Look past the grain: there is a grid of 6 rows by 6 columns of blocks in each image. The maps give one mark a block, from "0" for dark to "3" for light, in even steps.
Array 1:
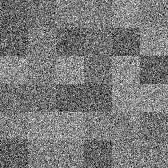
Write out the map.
0 1 2 2 3 2
0 2 0 1 0 3
3 2 3 1 3 0
1 1 0 0 3 3
2 3 3 2 2 1
0 2 2 0 2 2
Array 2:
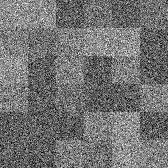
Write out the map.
3 3 0 1 0 1
2 1 2 3 3 0
3 0 2 0 2 0
2 0 1 0 0 2
0 0 0 2 3 0
0 0 2 1 3 2
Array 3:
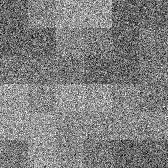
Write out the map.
0 2 3 3 0 0
0 0 2 1 0 1
1 1 1 0 0 1
3 2 3 3 2 1
3 3 2 2 2 2
1 3 2 1 0 0
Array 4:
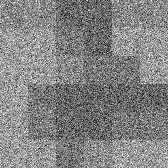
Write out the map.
2 2 0 0 2 2
3 3 1 0 3 3
3 3 2 1 1 3
3 1 0 0 0 0
3 1 0 0 1 1
3 3 1 2 3 3
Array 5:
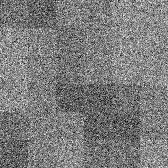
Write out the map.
1 0 2 2 3 3
3 2 1 2 3 3
3 2 1 2 3 3
3 2 0 0 1 2
1 2 2 0 0 2
0 2 3 1 1 3
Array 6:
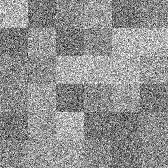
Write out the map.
3 0 1 2 0 1
0 2 0 1 3 3
1 1 3 3 3 2
1 2 0 1 2 0
0 2 3 0 0 1
1 2 2 1 0 1
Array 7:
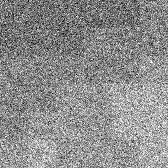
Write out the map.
0 0 0 0 0 1
0 0 0 1 1 1
1 1 1 1 1 2
1 1 2 2 3 3
1 2 2 2 3 3
2 3 2 2 2 3
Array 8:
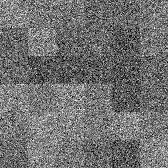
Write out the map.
3 2 2 1 1 2
1 3 1 1 0 2
1 0 0 0 0 1
3 2 3 2 0 1
2 3 3 2 3 2
1 3 2 1 0 3
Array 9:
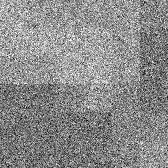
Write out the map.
3 2 2 2 2 1
3 3 3 3 2 0
2 2 3 3 2 0
0 0 1 2 1 0
0 0 0 0 1 1
0 0 0 0 1 2
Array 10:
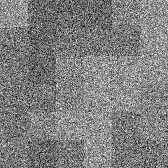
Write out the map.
3 0 0 0 2 3
1 0 1 1 1 3
1 0 2 3 3 3
1 1 2 3 3 2
1 2 3 3 1 2
1 0 1 3 1 1
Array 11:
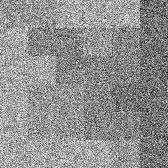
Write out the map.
2 2 3 3 3 0
3 1 1 2 1 0
3 3 1 1 1 0
3 2 2 1 0 0
3 2 2 1 1 0
3 3 3 3 2 0
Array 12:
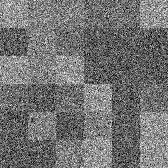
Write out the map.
3 2 2 1 1 3
0 2 1 0 0 0
3 2 3 0 0 0
1 0 1 3 0 1
0 2 0 2 0 3
0 0 2 3 0 3
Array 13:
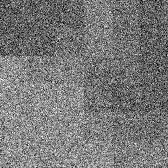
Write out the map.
0 0 0 2 1 0
0 0 1 2 1 0
3 2 2 1 1 0
3 3 3 1 0 0
3 3 3 2 1 1
3 3 3 3 2 2
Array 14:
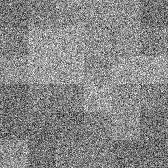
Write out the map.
0 1 2 2 2 0
1 3 3 2 2 1
2 3 3 2 3 3
0 1 1 3 2 1
0 0 0 1 2 0
2 0 1 1 0 0
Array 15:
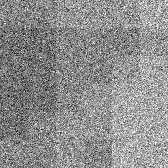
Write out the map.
1 1 2 2 2 3
0 0 1 1 1 2
0 0 1 1 2 3
0 0 1 2 3 3
0 1 2 2 3 3
1 1 2 1 3 3
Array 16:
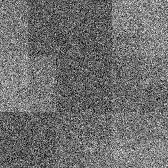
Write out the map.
2 0 0 0 3 3
2 0 0 0 2 3
3 2 0 0 1 2
3 2 0 0 1 1
0 0 1 1 2 2
0 0 1 2 3 3
